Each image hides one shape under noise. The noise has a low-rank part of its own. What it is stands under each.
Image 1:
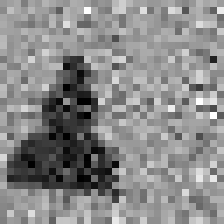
dark chess pawn
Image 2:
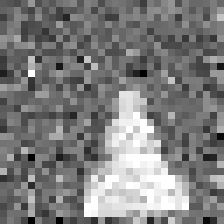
light chess pawn
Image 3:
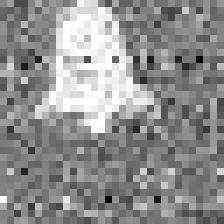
light bell
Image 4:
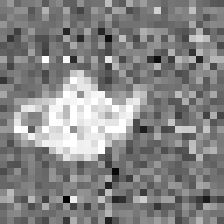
light teapot
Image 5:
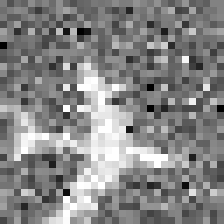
light airplane
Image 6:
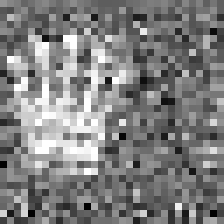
light chess queen
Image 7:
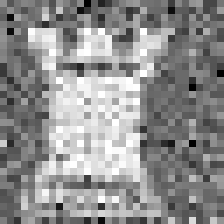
light chess rook
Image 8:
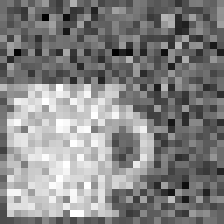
light cup
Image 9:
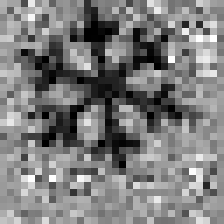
dark snowflake
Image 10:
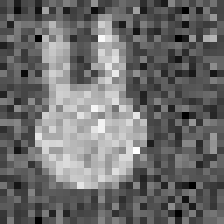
light rabbit's head
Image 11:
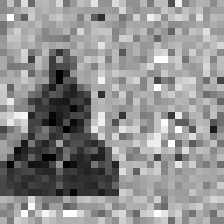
dark chess pawn
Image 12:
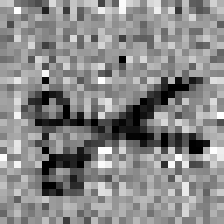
dark pair of scissors
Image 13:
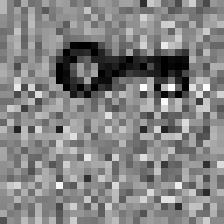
dark key
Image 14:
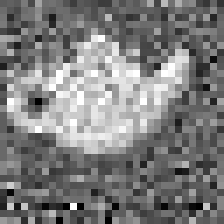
light teapot
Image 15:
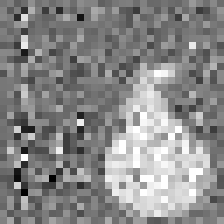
light pear
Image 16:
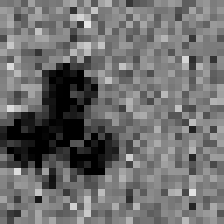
dark club
